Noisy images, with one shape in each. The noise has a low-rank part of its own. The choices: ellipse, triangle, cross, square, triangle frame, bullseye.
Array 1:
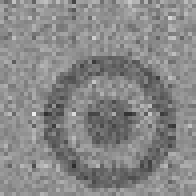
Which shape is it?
bullseye
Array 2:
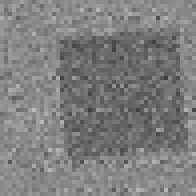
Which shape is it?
square
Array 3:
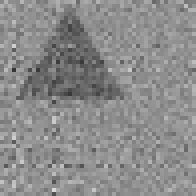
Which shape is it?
triangle
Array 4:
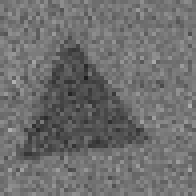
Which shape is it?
triangle
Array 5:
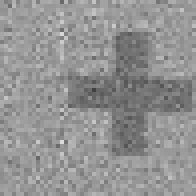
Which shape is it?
cross
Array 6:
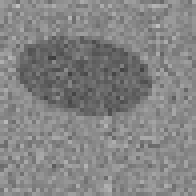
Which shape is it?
ellipse
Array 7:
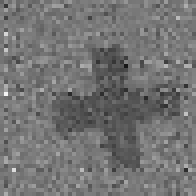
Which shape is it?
cross
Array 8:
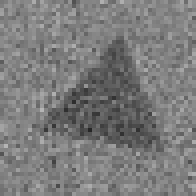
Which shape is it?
triangle
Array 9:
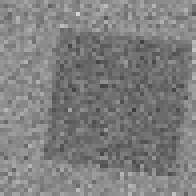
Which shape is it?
square
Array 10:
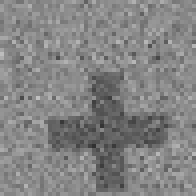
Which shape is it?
cross
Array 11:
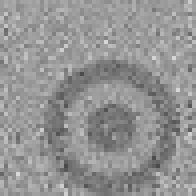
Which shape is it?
bullseye
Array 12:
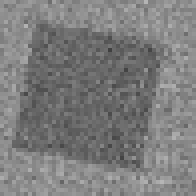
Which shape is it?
square
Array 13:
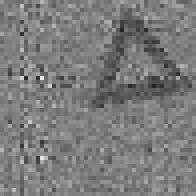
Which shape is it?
triangle frame
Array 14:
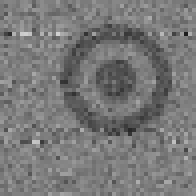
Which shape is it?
bullseye
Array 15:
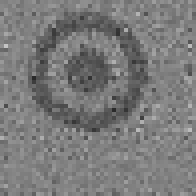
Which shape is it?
bullseye
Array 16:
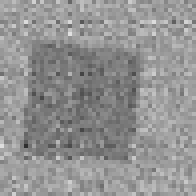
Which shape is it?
square
